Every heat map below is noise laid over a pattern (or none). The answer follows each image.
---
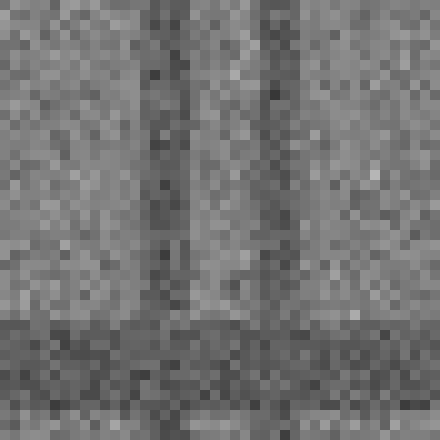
bands of rows crossing bands of columns
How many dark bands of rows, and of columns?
1 and 2
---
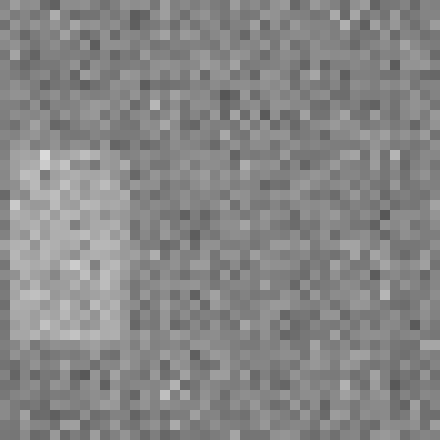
one block
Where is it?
middle left
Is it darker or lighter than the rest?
lighter
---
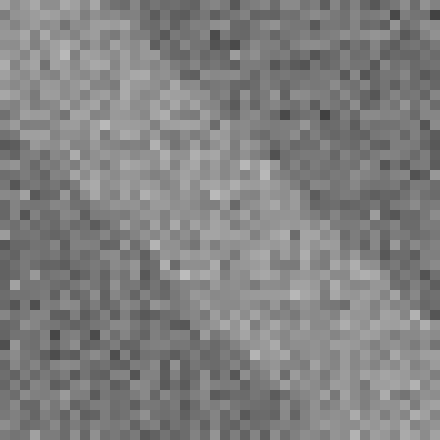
a diagonal band
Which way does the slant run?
top left to bottom right
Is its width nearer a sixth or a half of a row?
a half
